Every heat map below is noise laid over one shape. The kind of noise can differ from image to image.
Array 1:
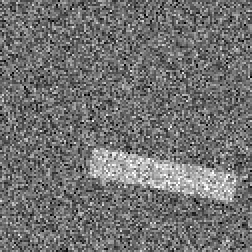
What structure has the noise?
independent entries
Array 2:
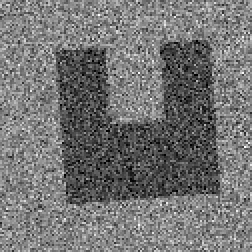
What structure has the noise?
low rank plus noise
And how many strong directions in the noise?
one
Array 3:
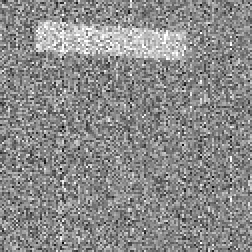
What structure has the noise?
columns of uneven size
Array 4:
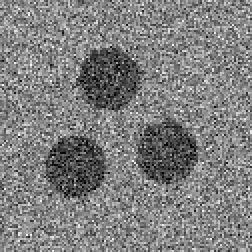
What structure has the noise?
low rank plus noise
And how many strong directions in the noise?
two
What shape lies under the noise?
three dots
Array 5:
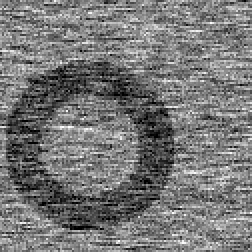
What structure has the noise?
streaked along the rows
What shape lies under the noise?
ring
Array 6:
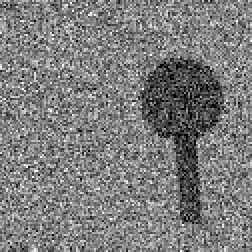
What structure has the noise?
low rank plus noise
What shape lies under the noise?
lollipop
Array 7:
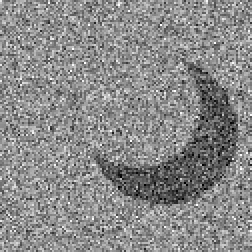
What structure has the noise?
low rank plus noise
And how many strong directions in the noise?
three or four
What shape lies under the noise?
crescent
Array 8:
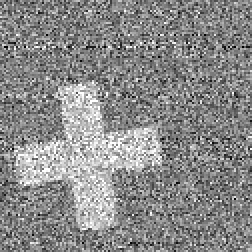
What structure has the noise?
rows of uneven size
